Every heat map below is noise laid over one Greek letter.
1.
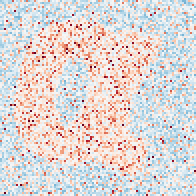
alpha
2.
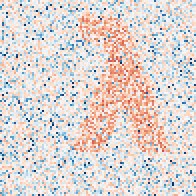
lambda
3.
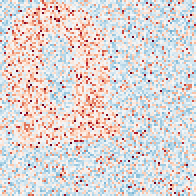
omega
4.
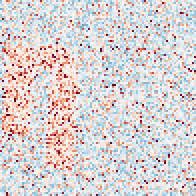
eta
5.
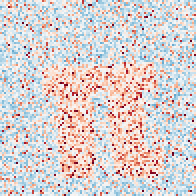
pi
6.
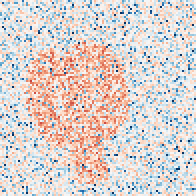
phi
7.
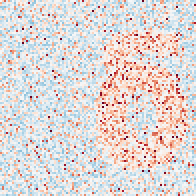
delta
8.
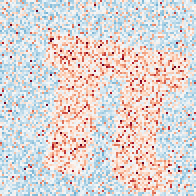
pi
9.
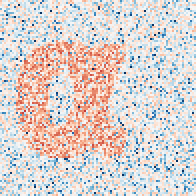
alpha
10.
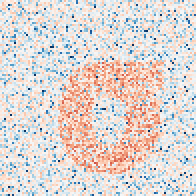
sigma
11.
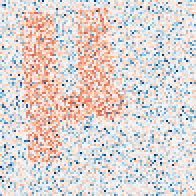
mu
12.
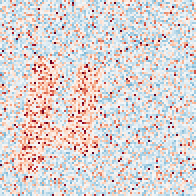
mu
